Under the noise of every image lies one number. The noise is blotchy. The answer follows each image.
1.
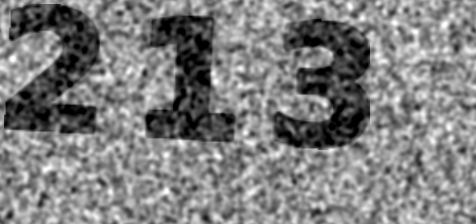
213
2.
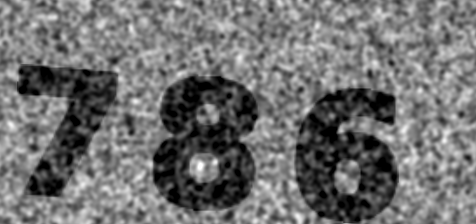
786
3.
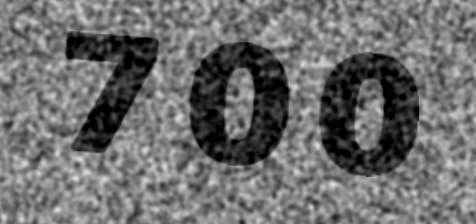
700
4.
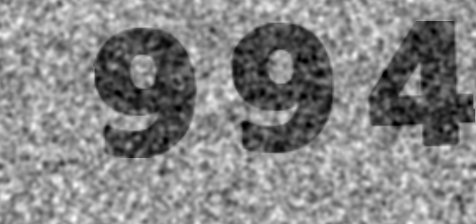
994
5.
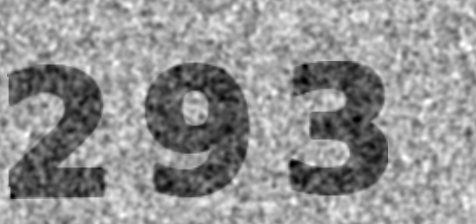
293
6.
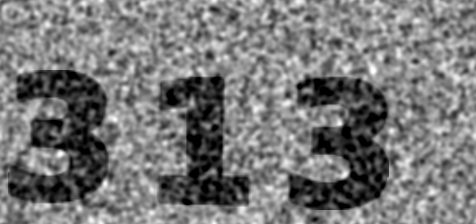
313
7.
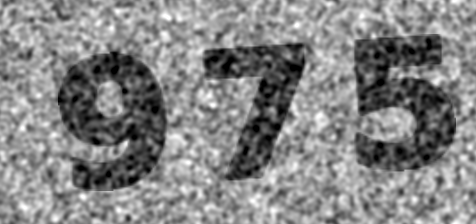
975
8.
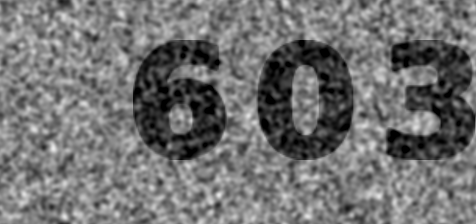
603
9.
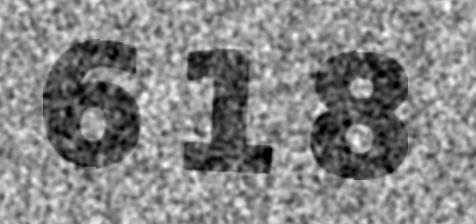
618
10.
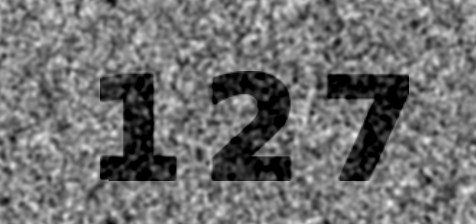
127
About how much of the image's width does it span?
two thirds
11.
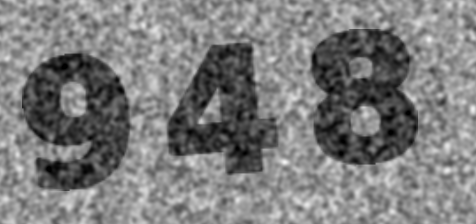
948
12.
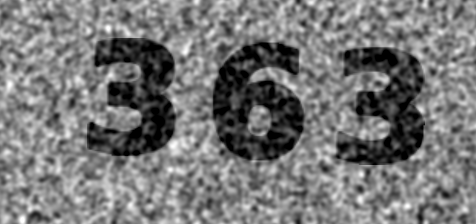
363
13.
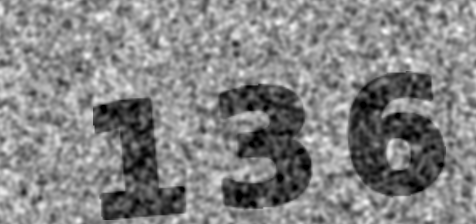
136
